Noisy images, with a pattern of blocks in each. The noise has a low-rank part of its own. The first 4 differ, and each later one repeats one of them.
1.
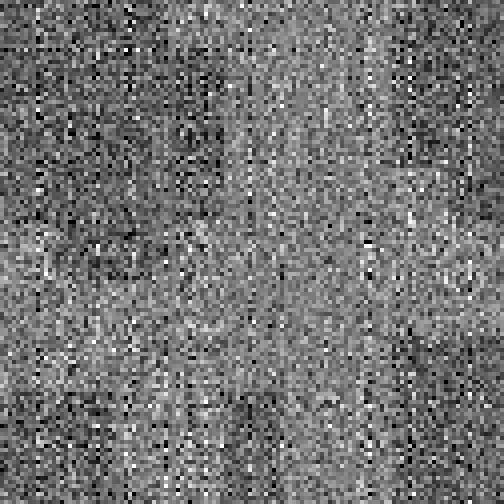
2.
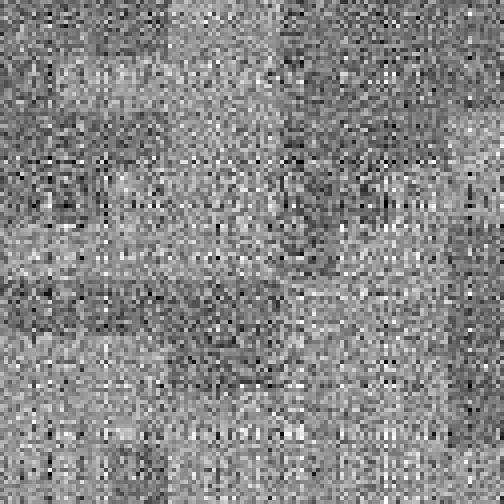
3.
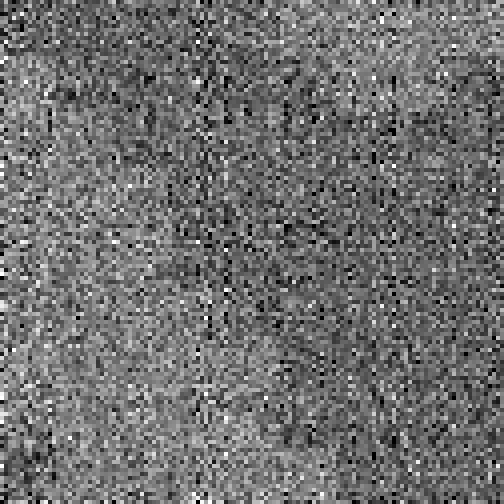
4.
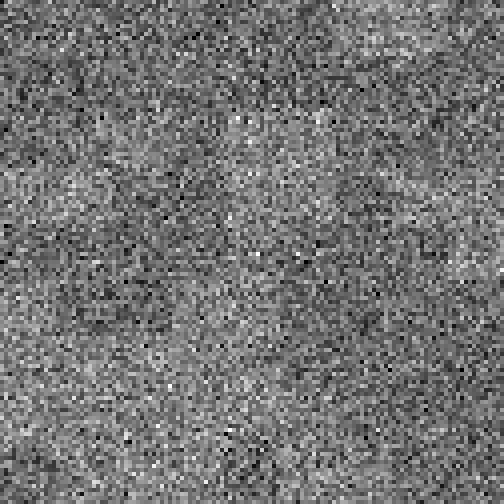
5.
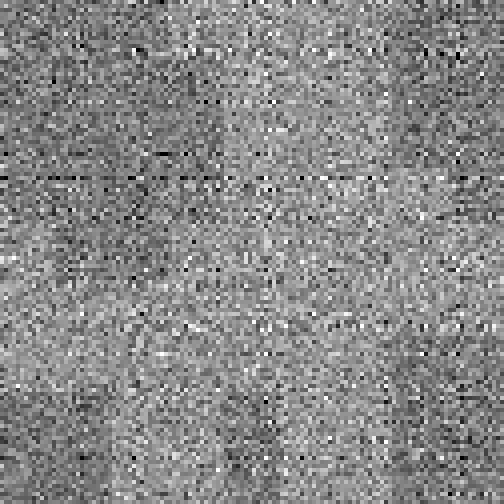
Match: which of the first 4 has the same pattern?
1
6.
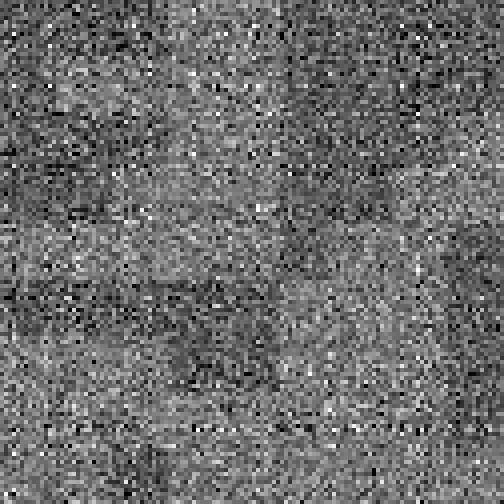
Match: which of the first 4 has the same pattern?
2
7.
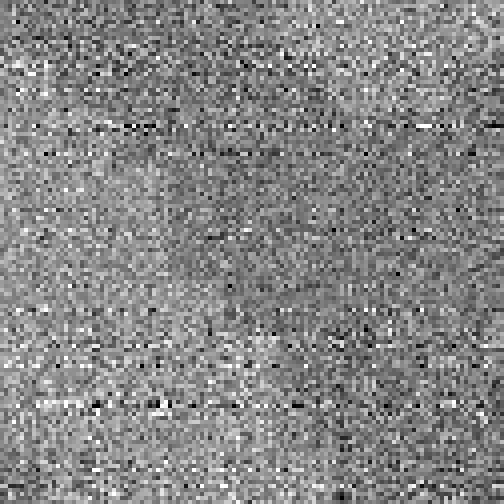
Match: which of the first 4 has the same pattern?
3
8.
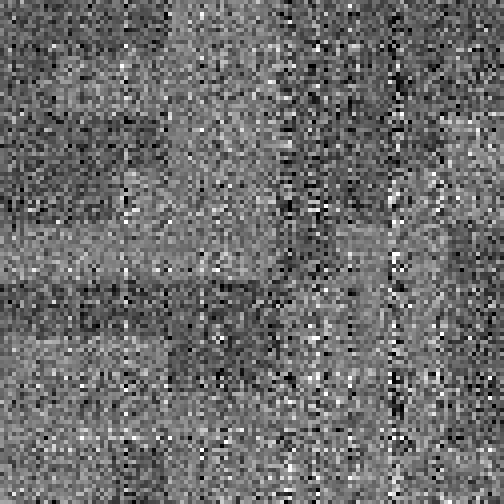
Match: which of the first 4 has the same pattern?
2
